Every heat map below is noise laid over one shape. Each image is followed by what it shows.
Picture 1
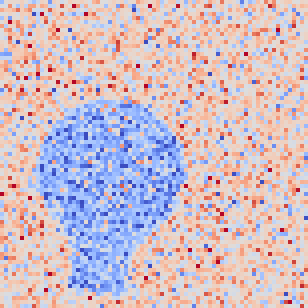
blue light bulb
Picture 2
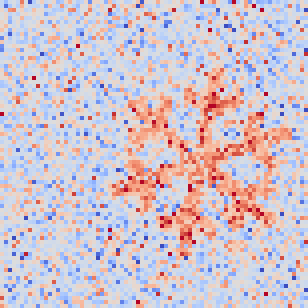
red snowflake
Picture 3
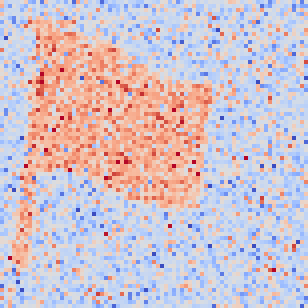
red flag
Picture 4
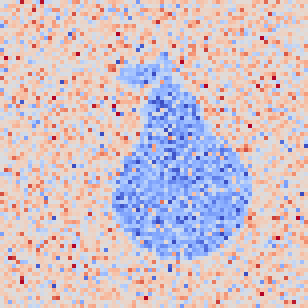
blue pear
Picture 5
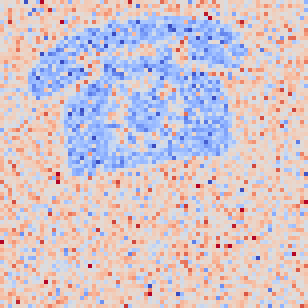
blue telephone
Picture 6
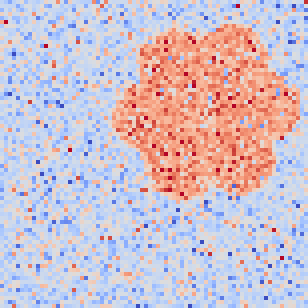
red flower
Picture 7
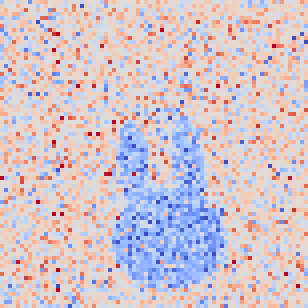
blue rabbit's head
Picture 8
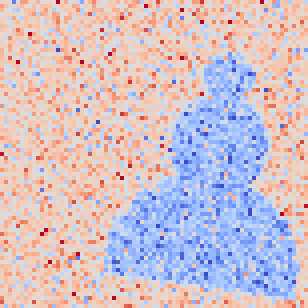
blue chess pawn
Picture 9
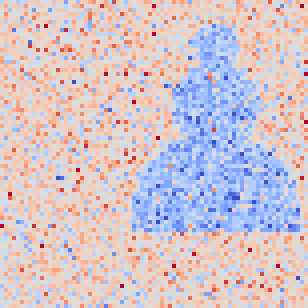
blue chess pawn
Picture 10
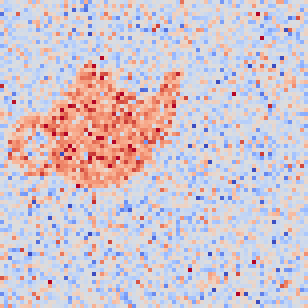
red teapot
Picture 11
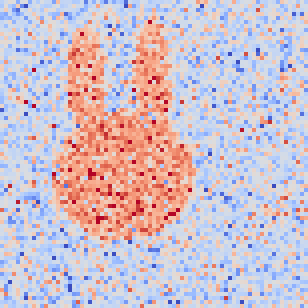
red rabbit's head
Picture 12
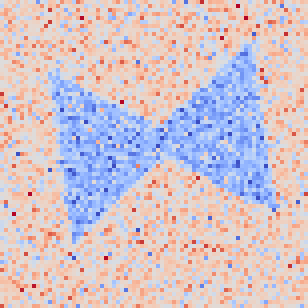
blue bow tie
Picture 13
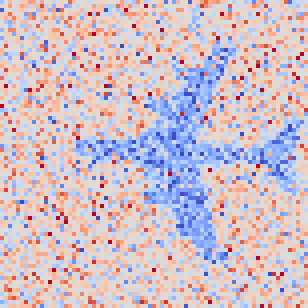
blue airplane
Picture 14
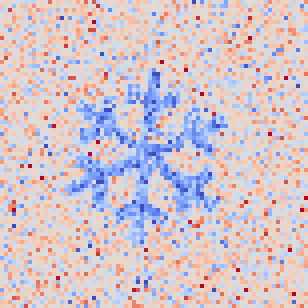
blue snowflake
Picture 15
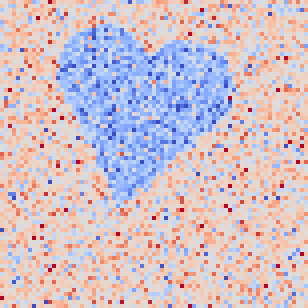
blue heart
